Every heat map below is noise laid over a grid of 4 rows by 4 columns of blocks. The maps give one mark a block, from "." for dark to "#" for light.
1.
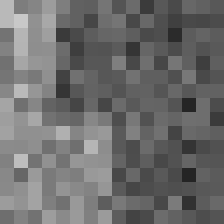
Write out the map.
# . . .
# . . .
# # . .
# # . .
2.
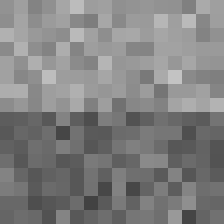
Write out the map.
# # # #
# # # #
. . . .
. . . .
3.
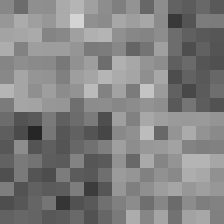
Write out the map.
# # # .
# # # .
. . # #
. . # #
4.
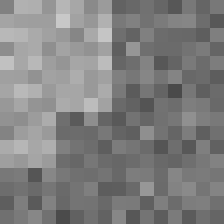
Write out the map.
# # . .
# # . .
# . . .
. . . .
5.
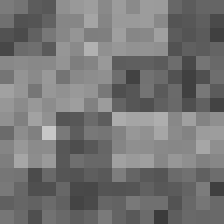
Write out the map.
. # # .
# # . .
# . # #
. . . .
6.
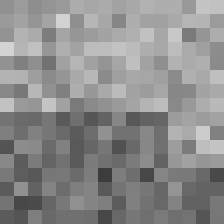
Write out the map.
# # # #
# # # #
. . . #
. . . .
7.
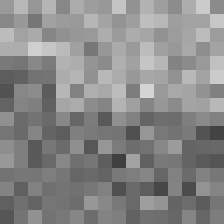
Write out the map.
# # # #
. # # #
. . . .
. . . .
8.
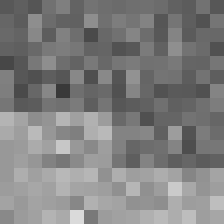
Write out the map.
. . . .
. . . .
# # . .
# # # #
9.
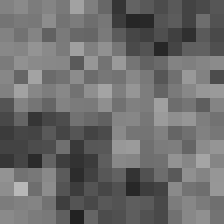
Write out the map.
# # . .
# # # #
. . # #
# . . #
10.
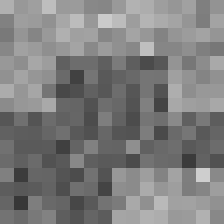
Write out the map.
# # # #
# . . #
. . . .
. . # #
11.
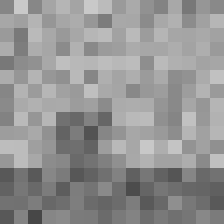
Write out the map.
# # # #
# # # #
# . # #
. . . .
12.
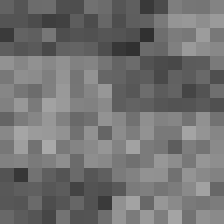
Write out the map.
. . . #
# # . .
# # # #
. . # #
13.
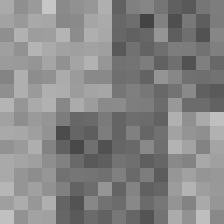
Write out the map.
# # . .
# # . .
# . . #
# . . #
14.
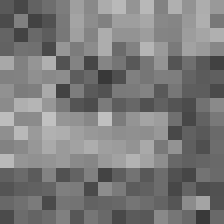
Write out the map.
. # # #
# . . .
# # # .
. . . .
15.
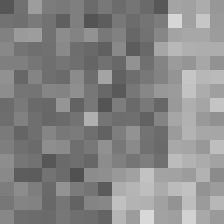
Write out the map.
. . . #
. . . #
. . . #
. . # #
